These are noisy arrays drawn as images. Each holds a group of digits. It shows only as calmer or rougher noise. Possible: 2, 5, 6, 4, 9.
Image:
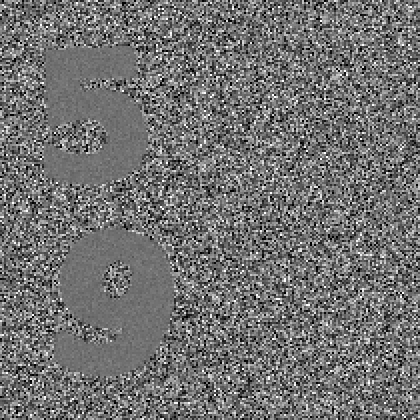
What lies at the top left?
5
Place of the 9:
bottom left
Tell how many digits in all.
2
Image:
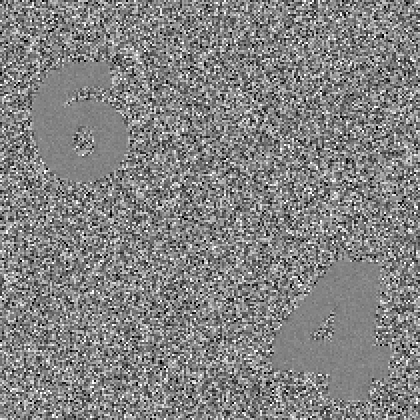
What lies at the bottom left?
nothing
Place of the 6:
top left
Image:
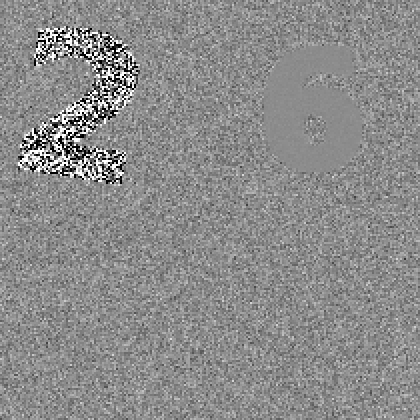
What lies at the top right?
6
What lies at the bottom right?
nothing
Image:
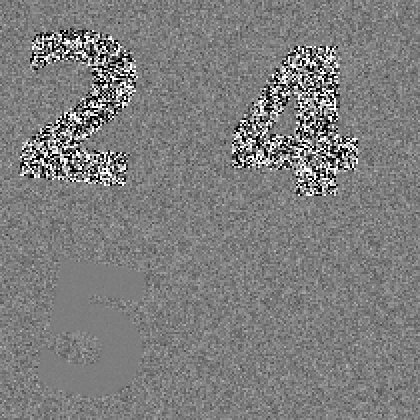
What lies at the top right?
4
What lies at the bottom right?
nothing
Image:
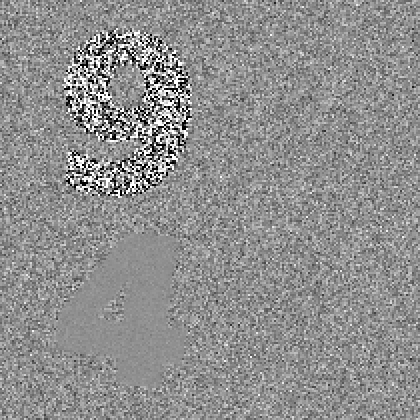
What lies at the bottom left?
4
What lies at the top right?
nothing
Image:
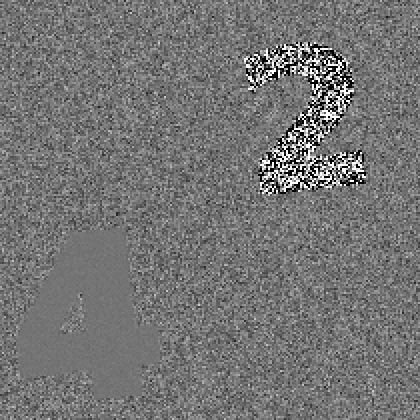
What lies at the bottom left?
4
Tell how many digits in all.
2
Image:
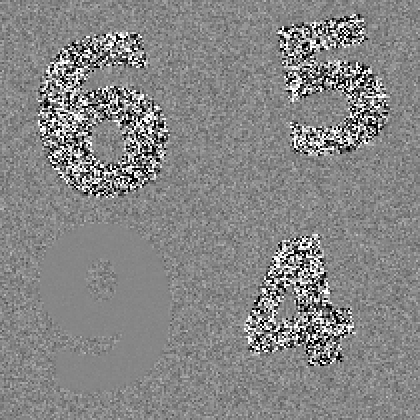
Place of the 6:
top left
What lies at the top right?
5
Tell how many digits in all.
4
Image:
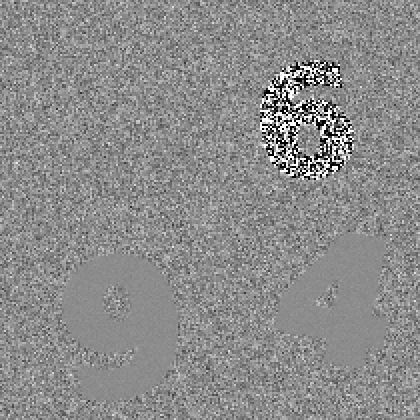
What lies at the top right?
6
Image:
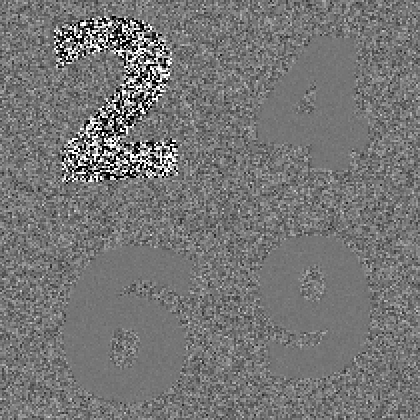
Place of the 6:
bottom left
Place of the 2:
top left
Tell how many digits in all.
4
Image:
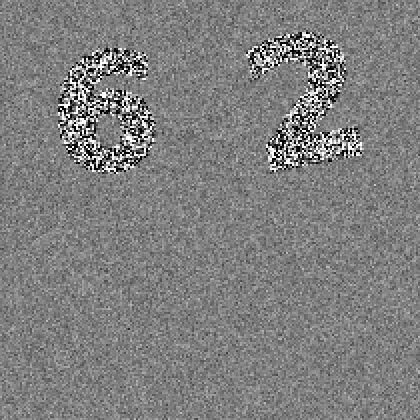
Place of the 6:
top left
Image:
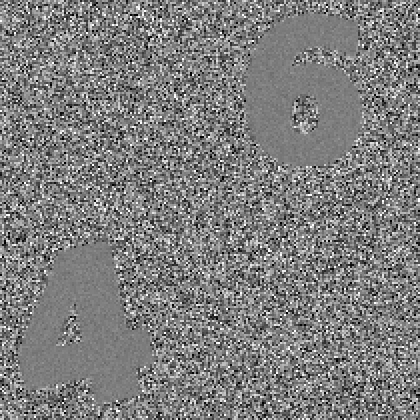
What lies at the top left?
nothing
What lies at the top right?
6
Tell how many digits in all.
2
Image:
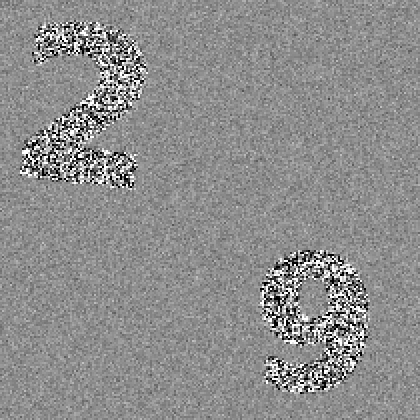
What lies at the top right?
nothing
